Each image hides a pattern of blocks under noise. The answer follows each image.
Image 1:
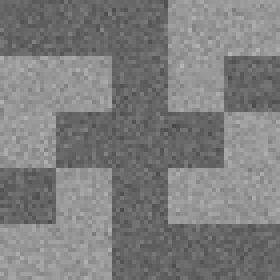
the same after a half turn
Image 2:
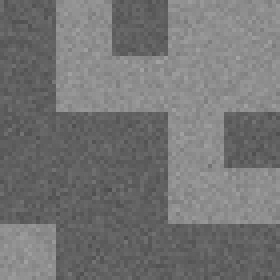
mirrored about the diagonal from the bottom left
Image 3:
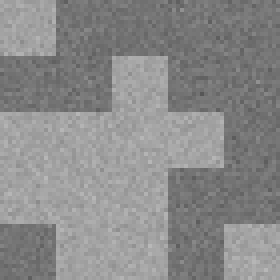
mirrored about the diagonal from the bottom left
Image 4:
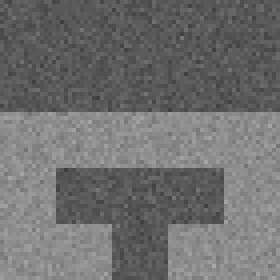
left and right mirror each other
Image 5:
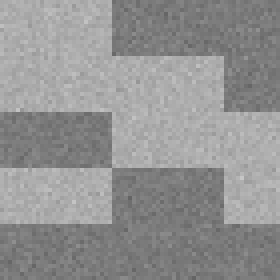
no symmetry
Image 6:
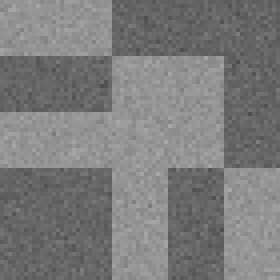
mirrored about the diagonal from the bottom left
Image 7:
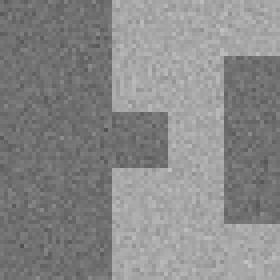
top and bottom mirror each other
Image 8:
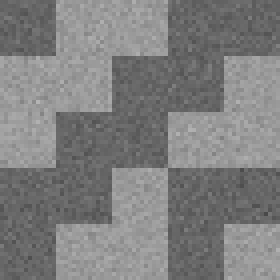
mirrored about the diagonal from the top left
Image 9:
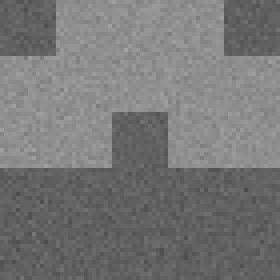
left and right mirror each other
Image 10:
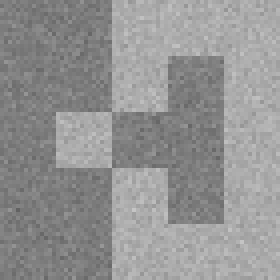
top and bottom mirror each other
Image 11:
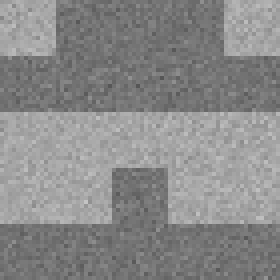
left and right mirror each other
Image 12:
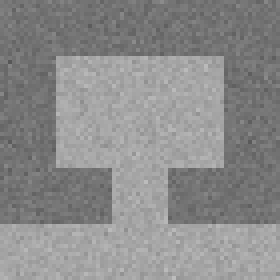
left and right mirror each other
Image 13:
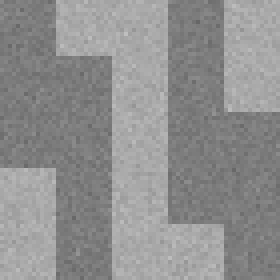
the same after a half turn
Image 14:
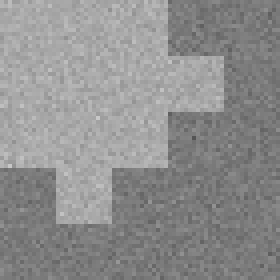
mirrored about the diagonal from the top left
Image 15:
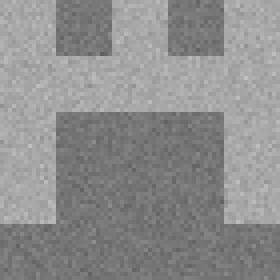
left and right mirror each other
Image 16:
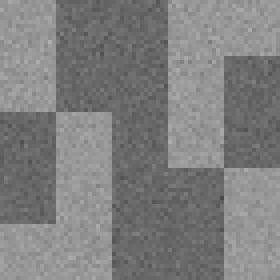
the same after a half turn
